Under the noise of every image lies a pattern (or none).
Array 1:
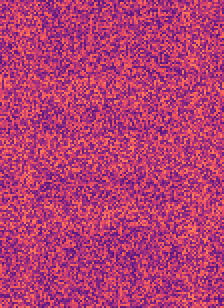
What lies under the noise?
bands of rows crossing bands of columns
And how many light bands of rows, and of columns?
3 and 2
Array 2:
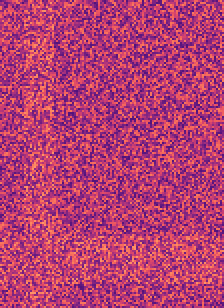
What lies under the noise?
bands of rows crossing bands of columns
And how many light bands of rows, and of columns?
1 and 1
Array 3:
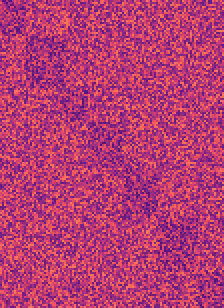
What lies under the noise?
blocks along the diagonal
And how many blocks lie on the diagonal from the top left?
7
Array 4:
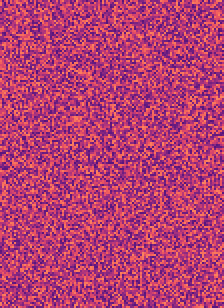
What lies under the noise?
only noise
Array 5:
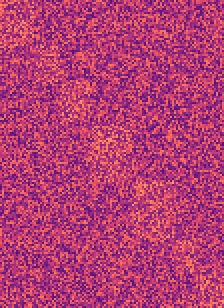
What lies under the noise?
blocks along the diagonal
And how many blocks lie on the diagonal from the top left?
7
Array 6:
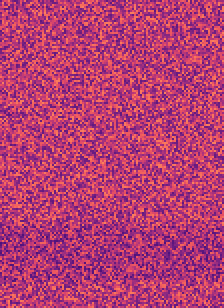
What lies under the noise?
one band of rows
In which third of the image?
bottom
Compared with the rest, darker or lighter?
darker
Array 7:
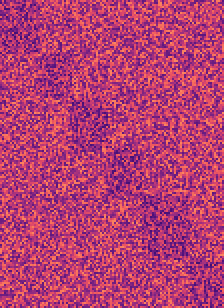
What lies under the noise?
blocks along the diagonal
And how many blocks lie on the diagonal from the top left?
6
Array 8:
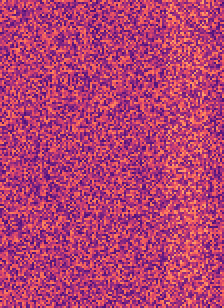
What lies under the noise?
one band of columns
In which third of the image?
right
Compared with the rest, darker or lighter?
lighter
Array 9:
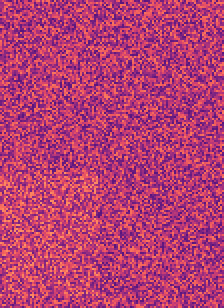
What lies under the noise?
one block
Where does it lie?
bottom left
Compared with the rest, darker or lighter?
lighter
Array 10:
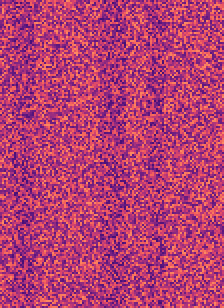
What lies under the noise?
bands of columns
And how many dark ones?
3
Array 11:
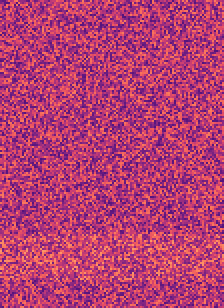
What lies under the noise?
one band of rows
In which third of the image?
bottom
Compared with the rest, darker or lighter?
lighter
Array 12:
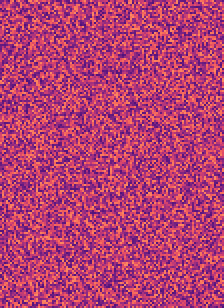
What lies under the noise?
only noise
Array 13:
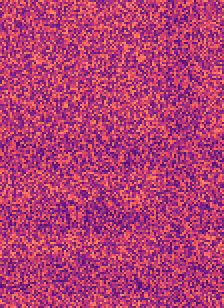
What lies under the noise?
bands of rows crossing bands of columns
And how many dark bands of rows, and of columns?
3 and 1
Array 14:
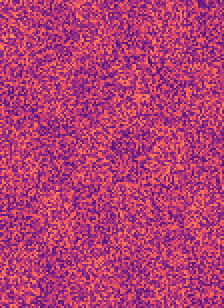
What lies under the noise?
a checkerboard
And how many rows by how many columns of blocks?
5 by 6
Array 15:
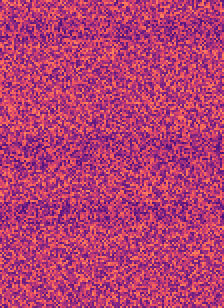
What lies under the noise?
bands of rows
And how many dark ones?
3
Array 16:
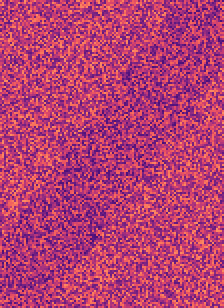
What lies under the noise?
a diagonal band
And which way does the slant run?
bottom left to top right
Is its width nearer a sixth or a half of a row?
a half
